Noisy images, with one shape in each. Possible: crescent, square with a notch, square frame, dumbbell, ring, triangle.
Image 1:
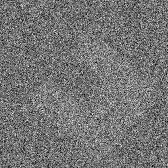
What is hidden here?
light square with a notch
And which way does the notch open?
up and left
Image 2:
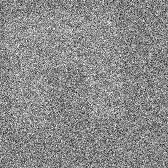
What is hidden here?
light square with a notch
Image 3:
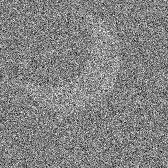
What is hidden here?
light crescent
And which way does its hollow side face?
up and left
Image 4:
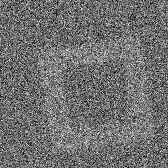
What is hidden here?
light square frame
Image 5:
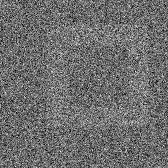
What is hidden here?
light square frame
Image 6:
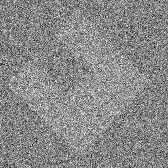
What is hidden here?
light square with a notch
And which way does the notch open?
up and left
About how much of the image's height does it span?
nearly all
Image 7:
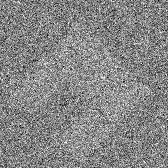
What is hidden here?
light square with a notch
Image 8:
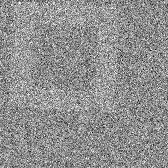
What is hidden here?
light square frame
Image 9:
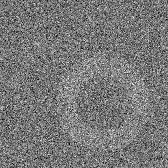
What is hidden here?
light ring
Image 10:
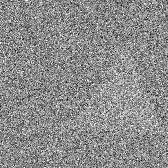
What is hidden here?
light triangle
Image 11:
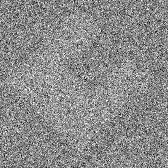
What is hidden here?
light square with a notch
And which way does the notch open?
up and right
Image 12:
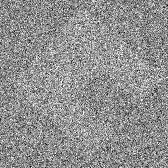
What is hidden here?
light square with a notch
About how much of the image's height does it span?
nearly all
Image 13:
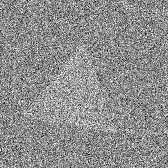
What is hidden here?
light triangle
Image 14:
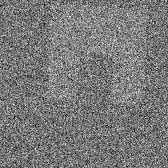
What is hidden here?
light square with a notch
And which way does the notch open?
down
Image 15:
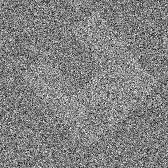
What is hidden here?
light square with a notch
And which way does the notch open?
up and left
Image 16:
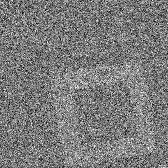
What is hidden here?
light square frame
